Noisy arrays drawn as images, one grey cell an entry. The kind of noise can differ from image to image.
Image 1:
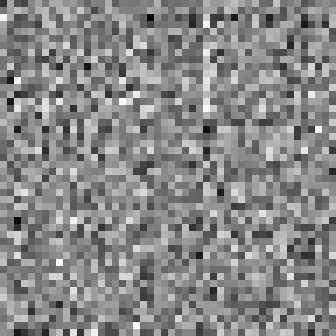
low rank plus noise
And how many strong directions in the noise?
five to eight
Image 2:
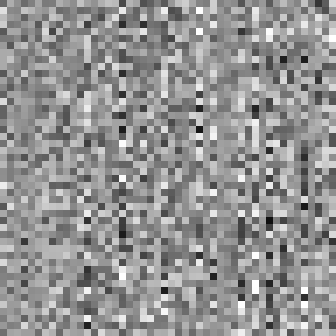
columns of uneven size
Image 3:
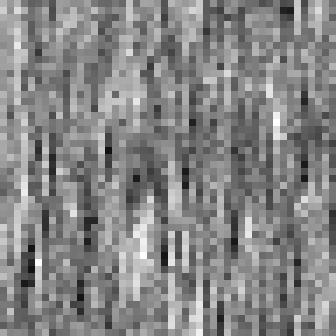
streaked along the columns
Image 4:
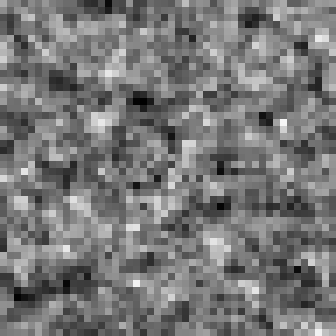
blotchy
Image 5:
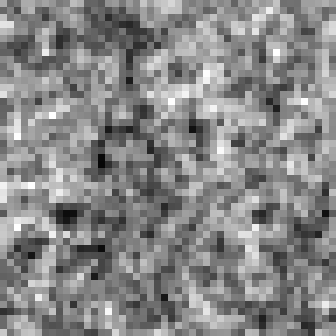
blotchy
